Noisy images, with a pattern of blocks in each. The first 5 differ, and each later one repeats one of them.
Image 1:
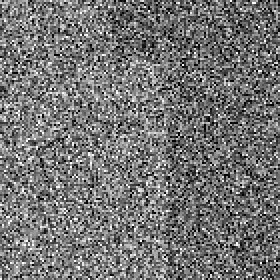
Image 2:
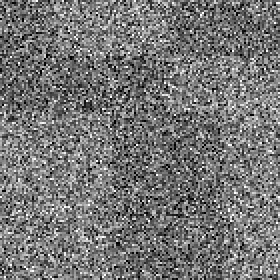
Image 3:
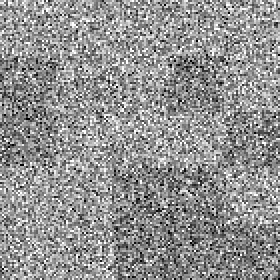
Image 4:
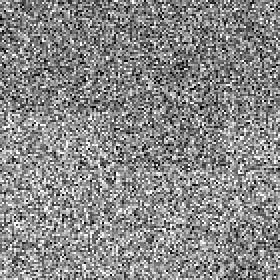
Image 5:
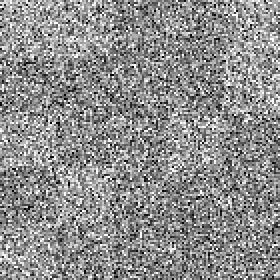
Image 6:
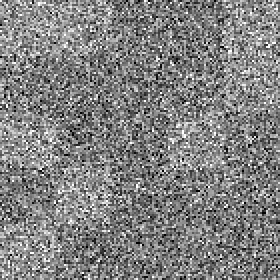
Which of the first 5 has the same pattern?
5
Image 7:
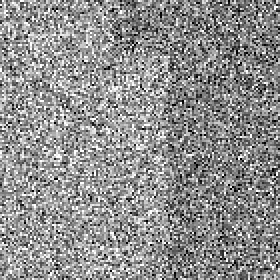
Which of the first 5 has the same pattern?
1
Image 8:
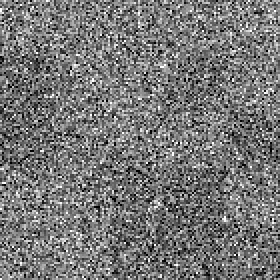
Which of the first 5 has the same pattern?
3
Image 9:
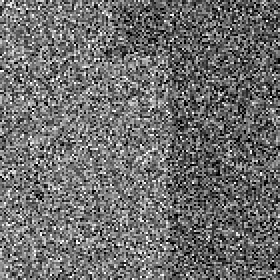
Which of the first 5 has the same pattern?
1
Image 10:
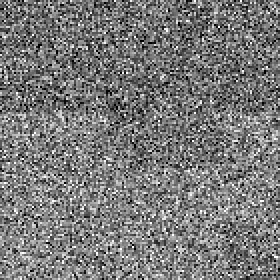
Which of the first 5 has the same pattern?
4
